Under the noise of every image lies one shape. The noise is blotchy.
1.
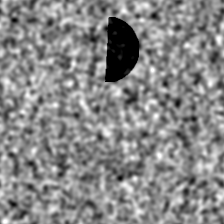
half disc
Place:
top middle
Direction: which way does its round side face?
right
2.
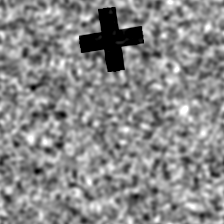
cross
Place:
top middle
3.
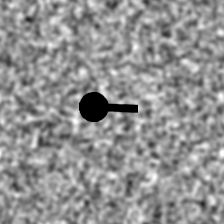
lollipop
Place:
centre
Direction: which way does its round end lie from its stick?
left
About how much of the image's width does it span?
a quarter
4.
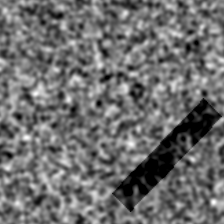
bar
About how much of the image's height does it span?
half
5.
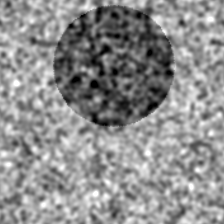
disc
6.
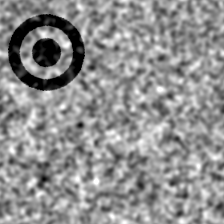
bullseye
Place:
top left
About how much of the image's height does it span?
a third
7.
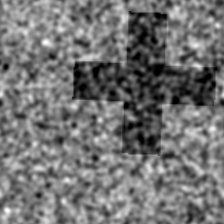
cross
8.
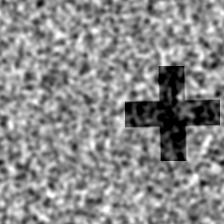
cross
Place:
middle right
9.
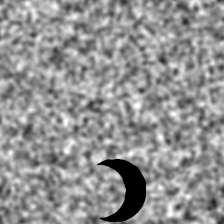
crescent
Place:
bottom middle
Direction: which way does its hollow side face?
left
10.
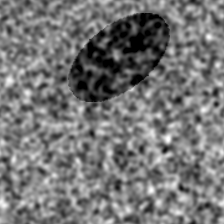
ellipse
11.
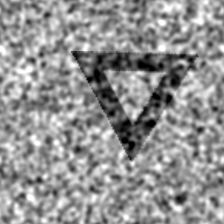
triangle frame
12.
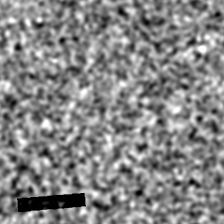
bar
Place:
bottom left
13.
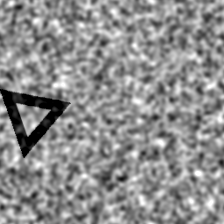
triangle frame
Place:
middle left
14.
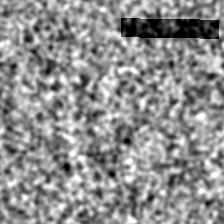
bar
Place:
top right
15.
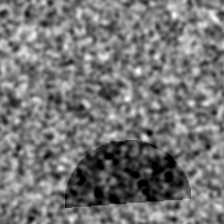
half disc
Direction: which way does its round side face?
up
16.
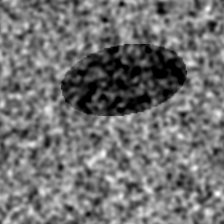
ellipse
